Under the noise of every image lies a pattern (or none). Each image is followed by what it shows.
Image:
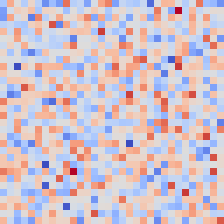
only noise
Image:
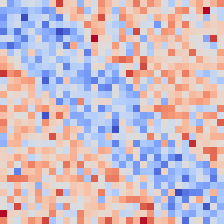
a diagonal band
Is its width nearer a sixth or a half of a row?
a half
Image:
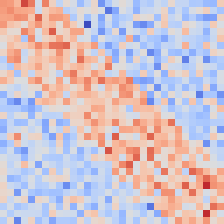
a diagonal band
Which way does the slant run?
top left to bottom right
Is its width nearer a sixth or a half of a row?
a half
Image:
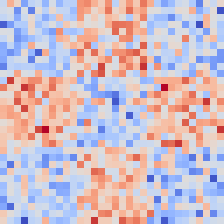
a checkerboard
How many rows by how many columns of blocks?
3 by 3
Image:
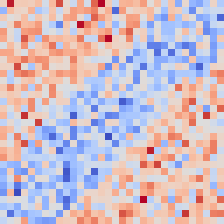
a diagonal band
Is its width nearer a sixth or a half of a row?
a half
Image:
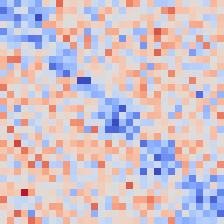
blocks along the diagonal
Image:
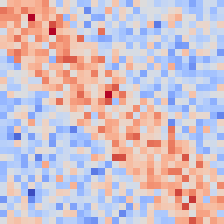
a diagonal band
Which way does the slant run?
top left to bottom right
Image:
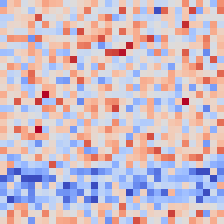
one band of rows
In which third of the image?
bottom
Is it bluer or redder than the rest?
bluer
